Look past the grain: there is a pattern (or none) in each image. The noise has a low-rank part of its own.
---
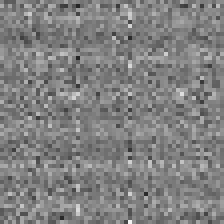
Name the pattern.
horizontal stripes
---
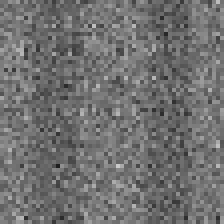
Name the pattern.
vertical stripes
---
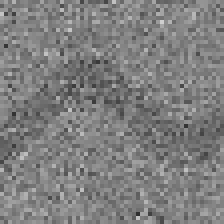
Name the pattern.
a wavy band
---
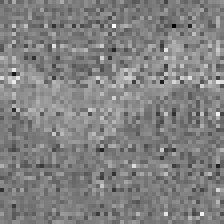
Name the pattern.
a wavy band
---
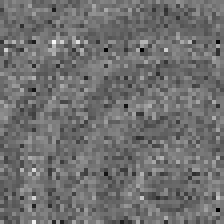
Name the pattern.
rings round one point
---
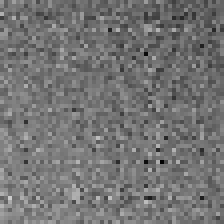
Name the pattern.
a smooth slope
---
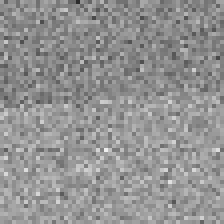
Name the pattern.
a sharp edge
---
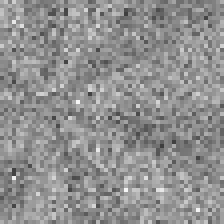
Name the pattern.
spokes from one point
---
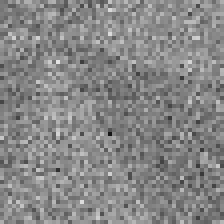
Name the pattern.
spokes from one point
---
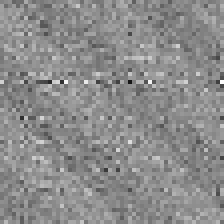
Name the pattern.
diagonal stripes
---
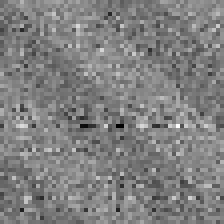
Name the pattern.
diagonal stripes
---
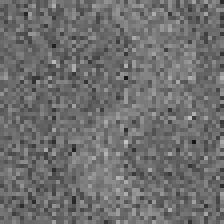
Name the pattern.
a wavy band
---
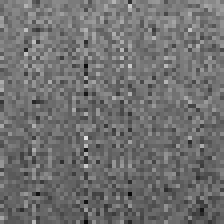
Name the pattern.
a smooth slope
